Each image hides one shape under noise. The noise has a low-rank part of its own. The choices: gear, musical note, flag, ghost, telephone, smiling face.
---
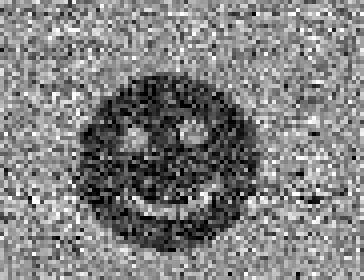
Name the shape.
smiling face
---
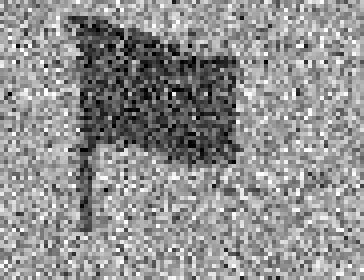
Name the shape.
flag
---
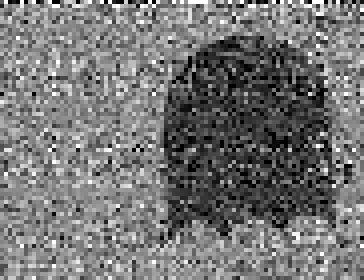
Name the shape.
ghost
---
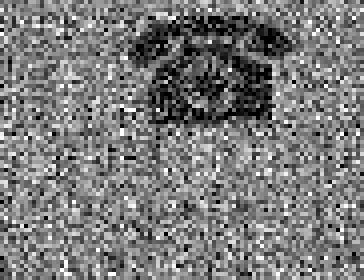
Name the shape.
telephone
